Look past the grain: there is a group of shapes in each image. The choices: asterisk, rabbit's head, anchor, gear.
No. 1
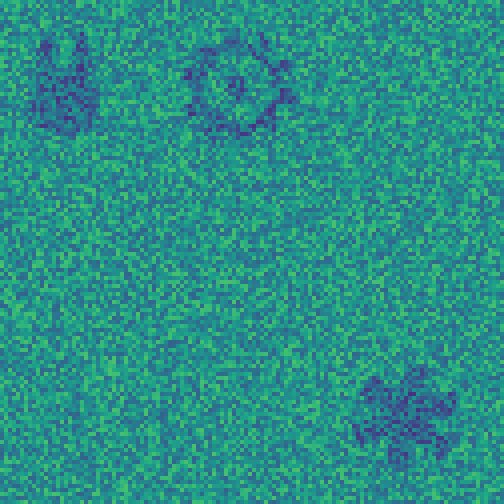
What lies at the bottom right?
asterisk
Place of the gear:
top middle
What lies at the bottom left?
nothing
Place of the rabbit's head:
top left
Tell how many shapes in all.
3
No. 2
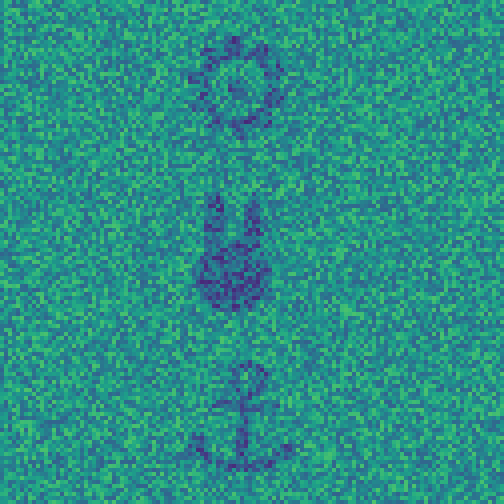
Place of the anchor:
bottom middle
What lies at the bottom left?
nothing
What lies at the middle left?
nothing
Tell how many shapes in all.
3
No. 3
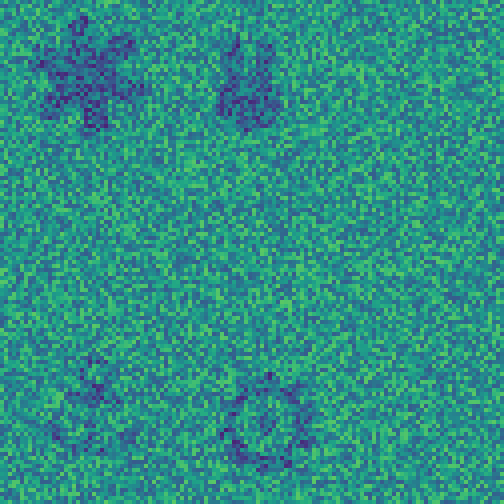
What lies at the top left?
asterisk
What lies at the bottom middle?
gear
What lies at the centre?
nothing
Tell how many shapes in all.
4
